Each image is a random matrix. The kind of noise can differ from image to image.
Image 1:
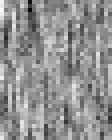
streaked along the columns
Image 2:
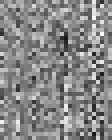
columns of uneven size
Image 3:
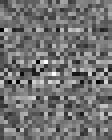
rows of uneven size
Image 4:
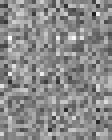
low rank plus noise
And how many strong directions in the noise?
three or four
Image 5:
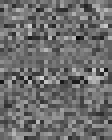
rows of uneven size
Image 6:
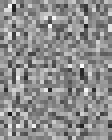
low rank plus noise
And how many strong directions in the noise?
two
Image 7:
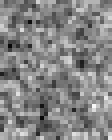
blotchy
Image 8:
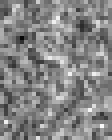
blotchy
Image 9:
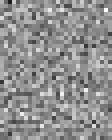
independent entries
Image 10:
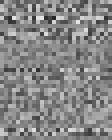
rows of uneven size
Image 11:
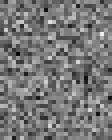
independent entries
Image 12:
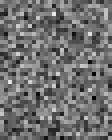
independent entries
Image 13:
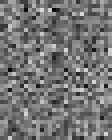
low rank plus noise
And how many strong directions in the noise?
three or four
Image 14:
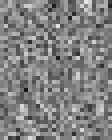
low rank plus noise
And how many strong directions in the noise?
three or four
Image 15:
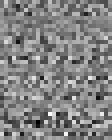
rows of uneven size
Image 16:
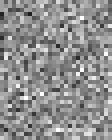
independent entries
